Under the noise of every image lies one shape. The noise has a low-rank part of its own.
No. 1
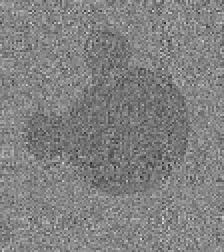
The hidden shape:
bear's head
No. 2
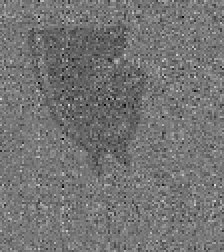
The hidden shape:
chess knight
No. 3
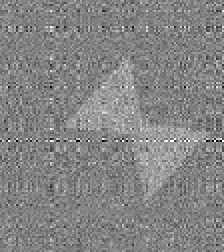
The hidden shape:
bow tie
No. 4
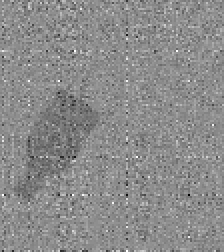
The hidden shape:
bottle
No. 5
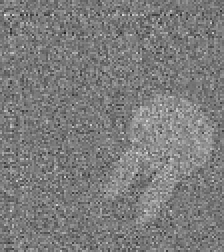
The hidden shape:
rabbit's head
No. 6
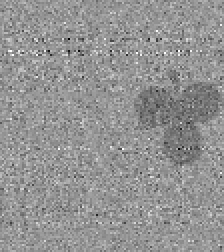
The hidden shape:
club
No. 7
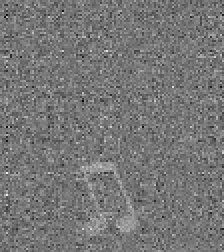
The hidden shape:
pair of musical notes
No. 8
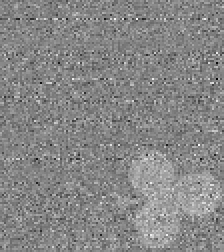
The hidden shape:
club
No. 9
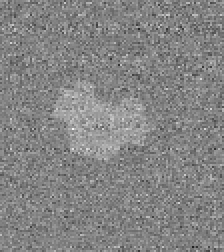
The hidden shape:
car
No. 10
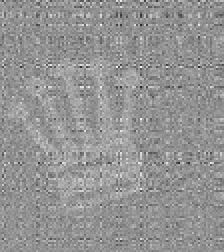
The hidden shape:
chess queen
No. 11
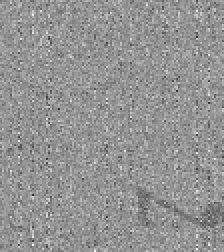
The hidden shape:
musical note
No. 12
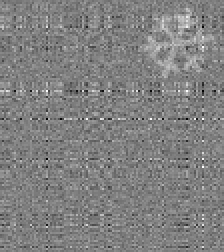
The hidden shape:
snowflake
